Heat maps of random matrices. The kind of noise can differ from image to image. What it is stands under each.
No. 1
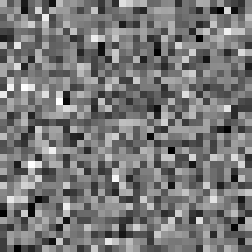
independent entries
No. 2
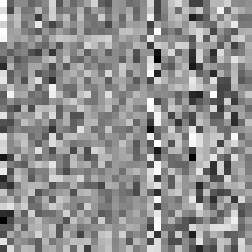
columns of uneven size
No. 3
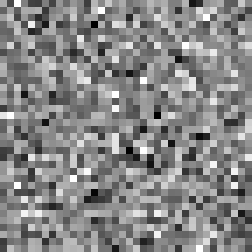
independent entries
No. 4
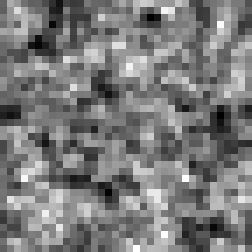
blotchy
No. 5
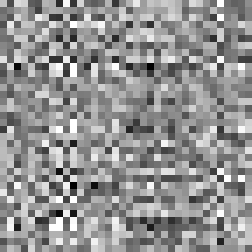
low rank plus noise
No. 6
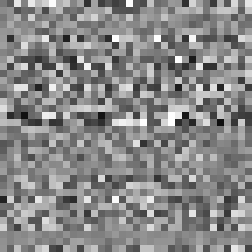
rows of uneven size
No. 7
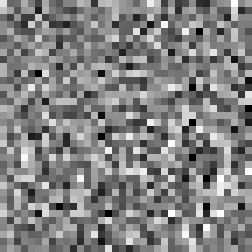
low rank plus noise
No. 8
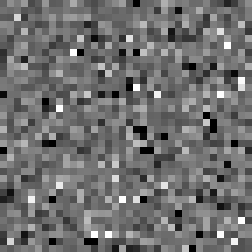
heavy tails
